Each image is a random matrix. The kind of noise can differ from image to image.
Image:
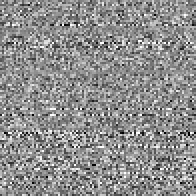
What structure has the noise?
rows of uneven size
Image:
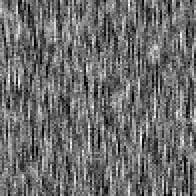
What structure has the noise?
streaked along the columns
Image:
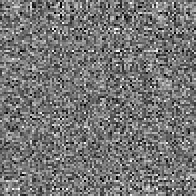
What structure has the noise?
low rank plus noise
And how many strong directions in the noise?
two
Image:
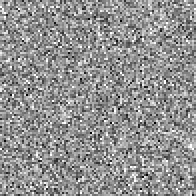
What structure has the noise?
independent entries
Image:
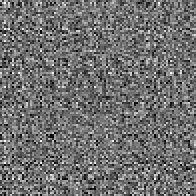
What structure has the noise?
low rank plus noise
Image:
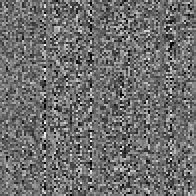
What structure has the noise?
columns of uneven size
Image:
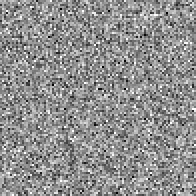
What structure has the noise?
independent entries
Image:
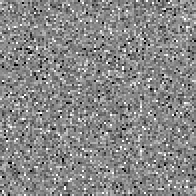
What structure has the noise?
heavy tails
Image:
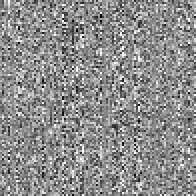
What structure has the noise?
columns of uneven size
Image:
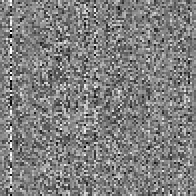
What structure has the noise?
columns of uneven size
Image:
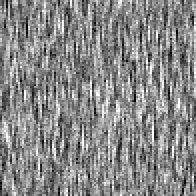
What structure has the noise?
streaked along the columns
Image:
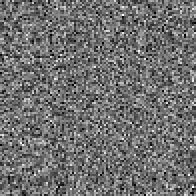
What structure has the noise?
low rank plus noise
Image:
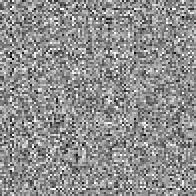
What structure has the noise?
low rank plus noise
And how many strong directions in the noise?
three or four
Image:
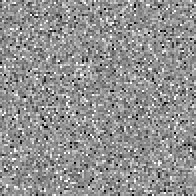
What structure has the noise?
heavy tails
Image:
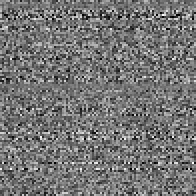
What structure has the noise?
rows of uneven size
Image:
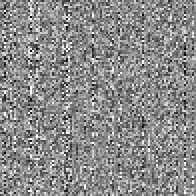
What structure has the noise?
columns of uneven size
